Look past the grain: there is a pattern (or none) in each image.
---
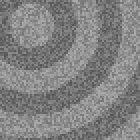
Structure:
rings round one point
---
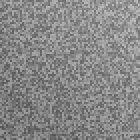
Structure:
a smooth slope
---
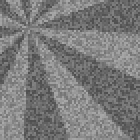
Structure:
spokes from one point
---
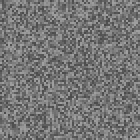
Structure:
only noise
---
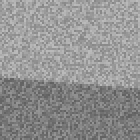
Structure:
a sharp edge
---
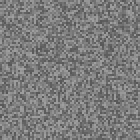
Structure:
only noise
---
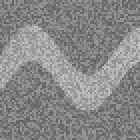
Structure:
a wavy band
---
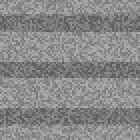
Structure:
horizontal stripes
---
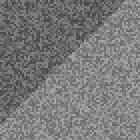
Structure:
a sharp edge
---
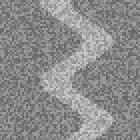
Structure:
a wavy band
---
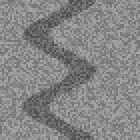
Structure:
a wavy band
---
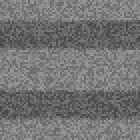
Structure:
horizontal stripes
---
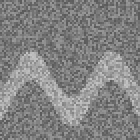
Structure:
a wavy band
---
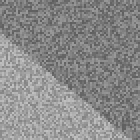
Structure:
a sharp edge
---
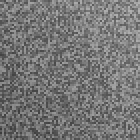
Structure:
a smooth slope
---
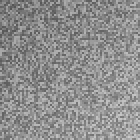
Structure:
a smooth slope
